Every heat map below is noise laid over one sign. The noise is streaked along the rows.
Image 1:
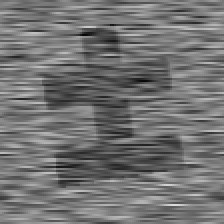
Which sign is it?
plus-minus sign
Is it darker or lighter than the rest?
darker
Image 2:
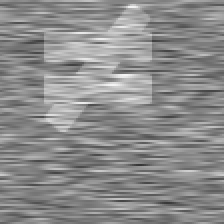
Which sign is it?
not-equal sign
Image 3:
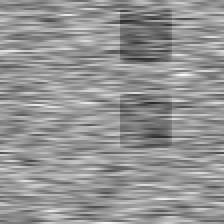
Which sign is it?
colon
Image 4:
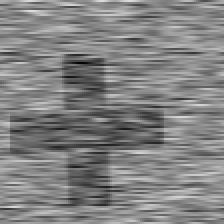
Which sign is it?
plus sign
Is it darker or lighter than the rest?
darker
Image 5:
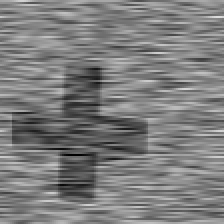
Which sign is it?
plus sign
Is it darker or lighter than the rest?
darker
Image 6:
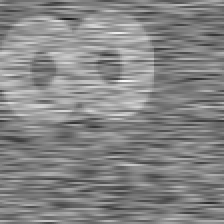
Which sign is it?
infinity sign
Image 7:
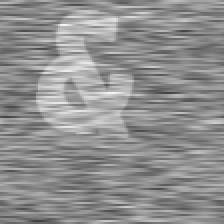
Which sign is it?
ampersand
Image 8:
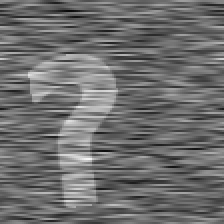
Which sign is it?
question mark
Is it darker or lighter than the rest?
lighter
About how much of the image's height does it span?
two thirds
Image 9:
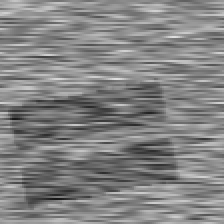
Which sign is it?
equals sign
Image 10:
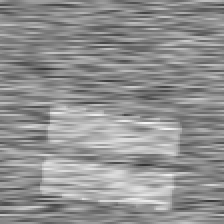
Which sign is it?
equals sign
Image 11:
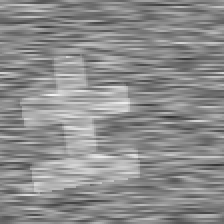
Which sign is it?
plus-minus sign
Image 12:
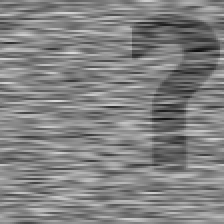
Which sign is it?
question mark
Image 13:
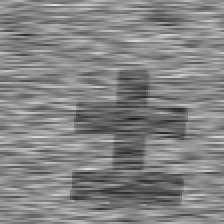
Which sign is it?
plus-minus sign
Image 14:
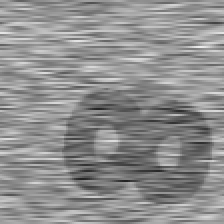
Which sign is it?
infinity sign
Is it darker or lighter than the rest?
darker
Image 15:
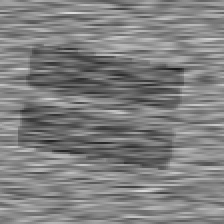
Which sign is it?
equals sign
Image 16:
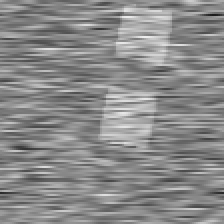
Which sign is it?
colon
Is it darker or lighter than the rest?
lighter
